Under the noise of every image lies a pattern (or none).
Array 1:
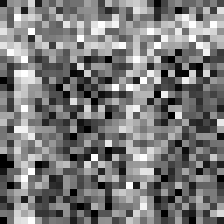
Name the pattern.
bands of rows crossing bands of columns
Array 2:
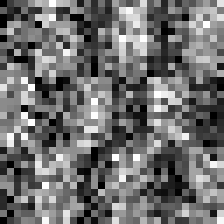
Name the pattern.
a checkerboard
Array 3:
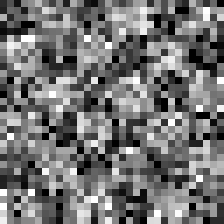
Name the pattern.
a checkerboard
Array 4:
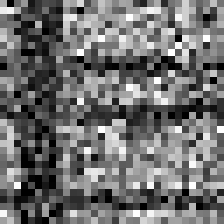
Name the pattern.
bands of rows crossing bands of columns
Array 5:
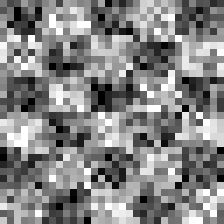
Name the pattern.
a checkerboard
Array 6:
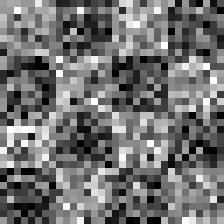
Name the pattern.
a checkerboard
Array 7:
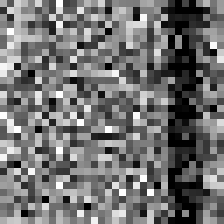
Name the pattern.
one band of columns
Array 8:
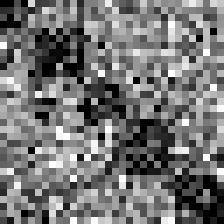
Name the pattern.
blocks along the diagonal
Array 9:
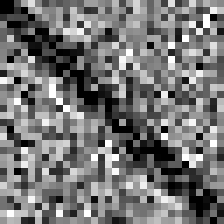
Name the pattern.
a diagonal band
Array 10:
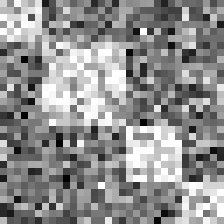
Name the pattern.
blocks along the diagonal
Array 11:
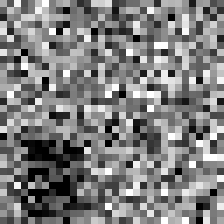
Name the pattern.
one block
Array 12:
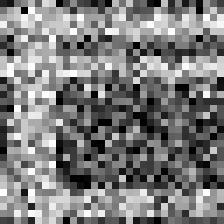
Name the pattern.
bands of rows crossing bands of columns
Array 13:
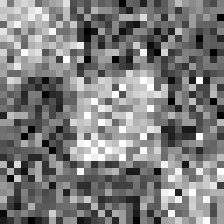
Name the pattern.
blocks along the diagonal
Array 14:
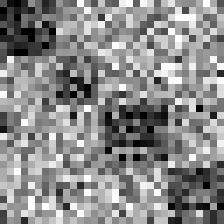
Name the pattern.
blocks along the diagonal
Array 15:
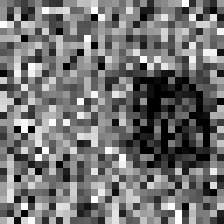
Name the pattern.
one block
